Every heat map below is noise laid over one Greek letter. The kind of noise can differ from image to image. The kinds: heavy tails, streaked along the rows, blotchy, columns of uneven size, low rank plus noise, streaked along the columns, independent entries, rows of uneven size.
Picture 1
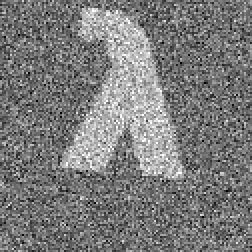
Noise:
independent entries
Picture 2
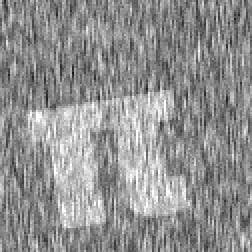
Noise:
streaked along the columns
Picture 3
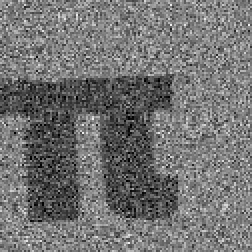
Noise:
low rank plus noise
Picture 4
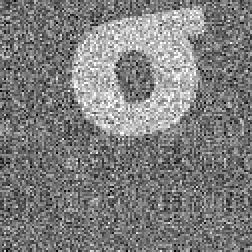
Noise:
low rank plus noise
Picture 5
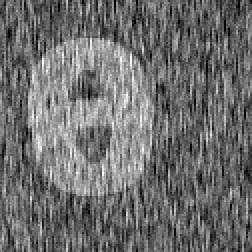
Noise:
streaked along the columns
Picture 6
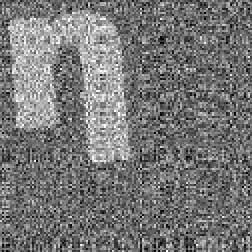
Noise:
low rank plus noise
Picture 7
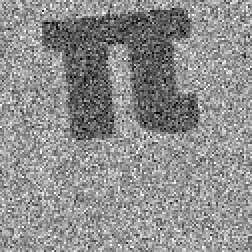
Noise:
independent entries
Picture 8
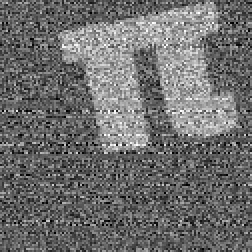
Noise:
rows of uneven size
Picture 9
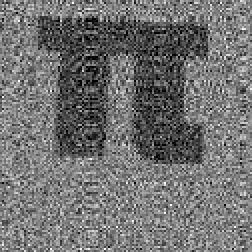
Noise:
low rank plus noise
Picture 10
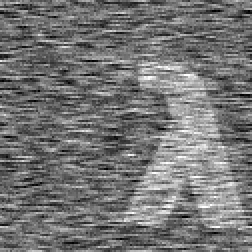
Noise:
streaked along the rows
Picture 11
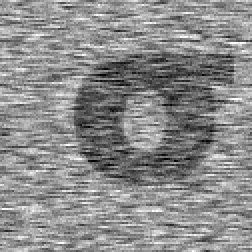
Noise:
streaked along the rows
